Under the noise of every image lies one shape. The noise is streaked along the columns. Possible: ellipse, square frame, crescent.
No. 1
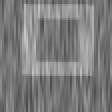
square frame
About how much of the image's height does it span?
two thirds
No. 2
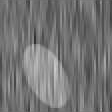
ellipse
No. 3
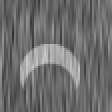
crescent
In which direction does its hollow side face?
down
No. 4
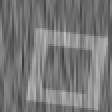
square frame
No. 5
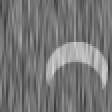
crescent
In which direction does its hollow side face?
down
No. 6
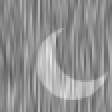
crescent
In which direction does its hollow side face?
up and right
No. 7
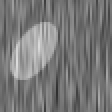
ellipse
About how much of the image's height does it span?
half
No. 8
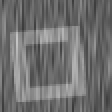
square frame
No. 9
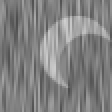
crescent
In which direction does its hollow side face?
down and right
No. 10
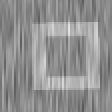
square frame
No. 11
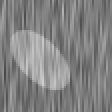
ellipse
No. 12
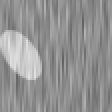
ellipse
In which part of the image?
middle left
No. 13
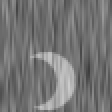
crescent
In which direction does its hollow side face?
left
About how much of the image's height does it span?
half
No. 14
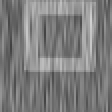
square frame
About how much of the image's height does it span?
two thirds
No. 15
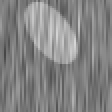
ellipse
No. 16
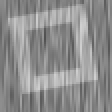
square frame
